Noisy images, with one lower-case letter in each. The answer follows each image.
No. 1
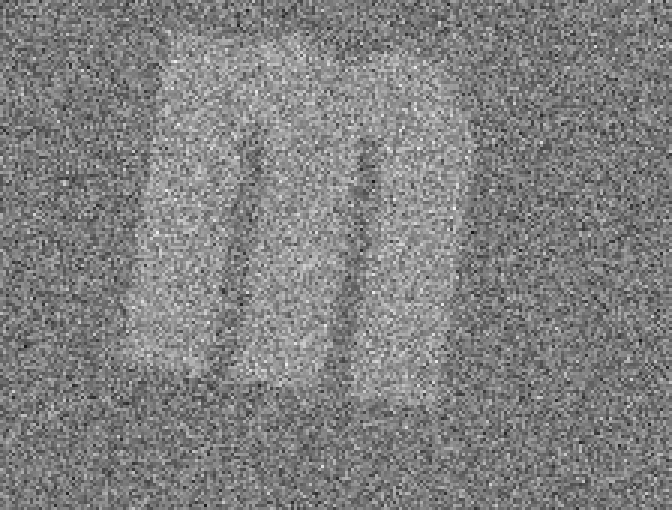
m
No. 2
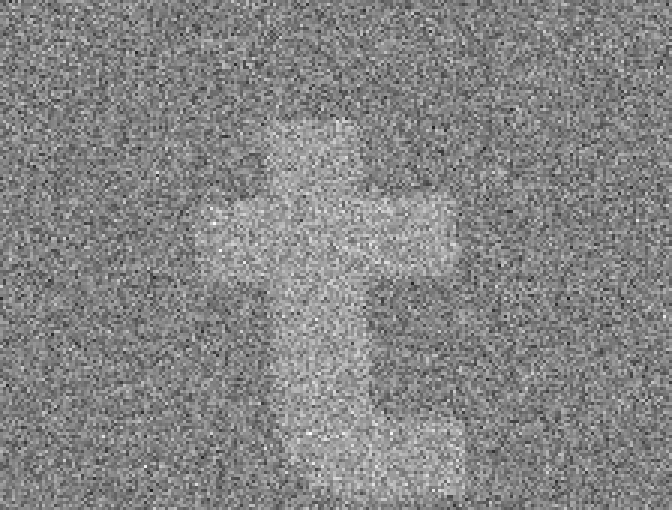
t
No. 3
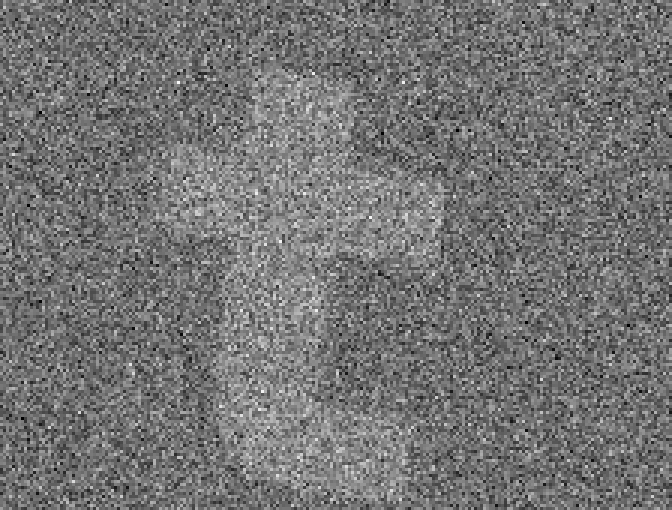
t
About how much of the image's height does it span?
nearly all
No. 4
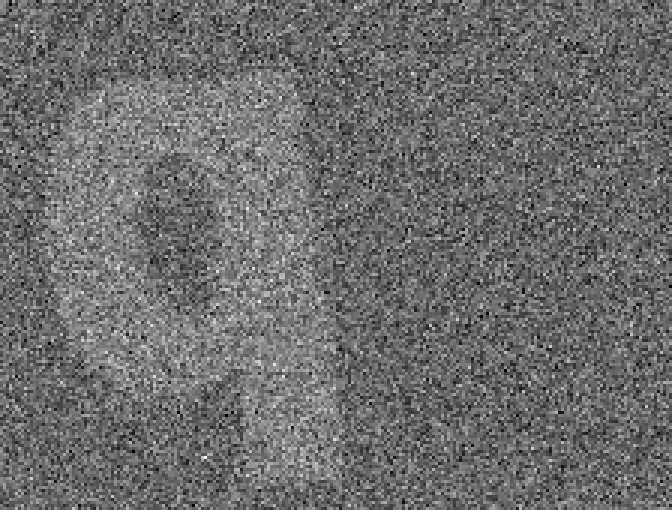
q
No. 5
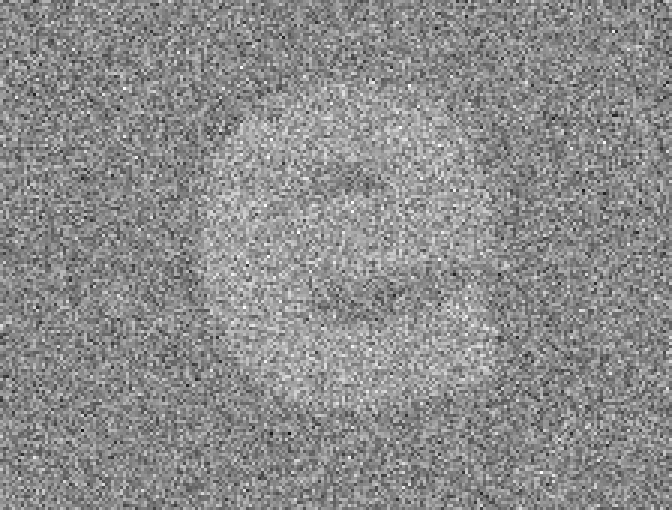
e
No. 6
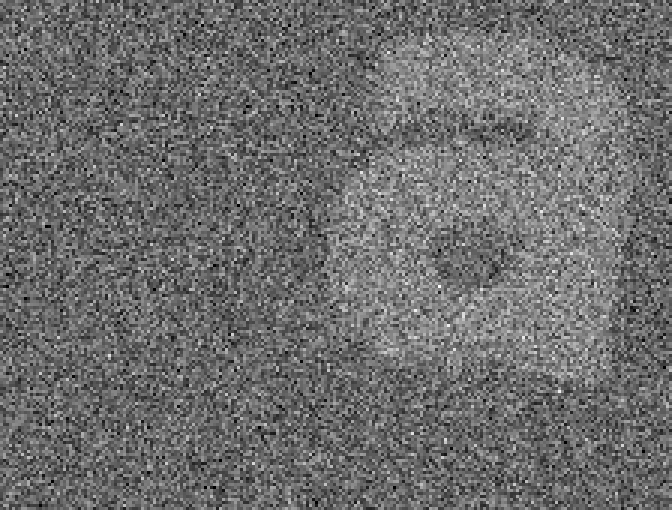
a
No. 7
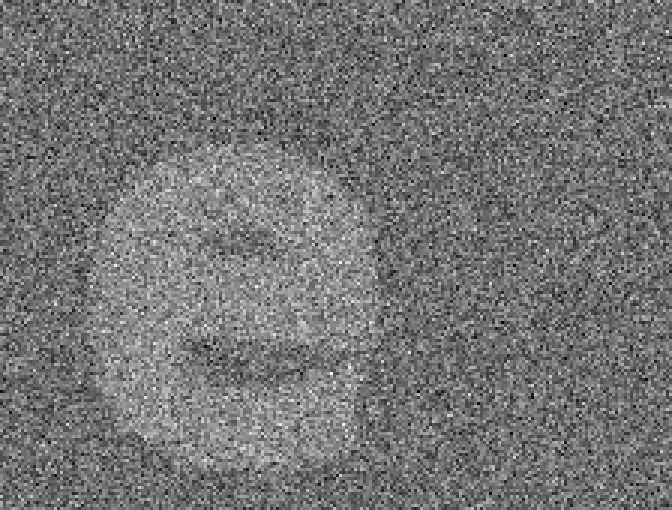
e
